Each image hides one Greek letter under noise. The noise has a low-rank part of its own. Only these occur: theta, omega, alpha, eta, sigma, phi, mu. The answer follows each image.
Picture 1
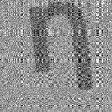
eta
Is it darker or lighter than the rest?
darker
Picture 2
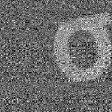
sigma
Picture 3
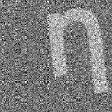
eta
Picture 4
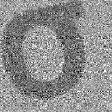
sigma
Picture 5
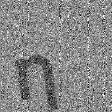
eta
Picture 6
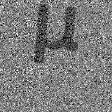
mu
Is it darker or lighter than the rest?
darker
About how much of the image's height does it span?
half
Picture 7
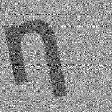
eta
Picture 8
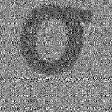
sigma
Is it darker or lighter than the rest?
darker
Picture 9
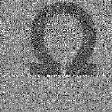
omega
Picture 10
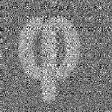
phi
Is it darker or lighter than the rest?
lighter
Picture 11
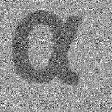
alpha
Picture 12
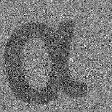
alpha
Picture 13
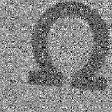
omega
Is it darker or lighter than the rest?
darker
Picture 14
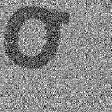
sigma
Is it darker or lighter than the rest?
darker
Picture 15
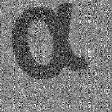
alpha
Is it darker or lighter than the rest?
darker
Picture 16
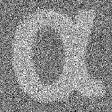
alpha
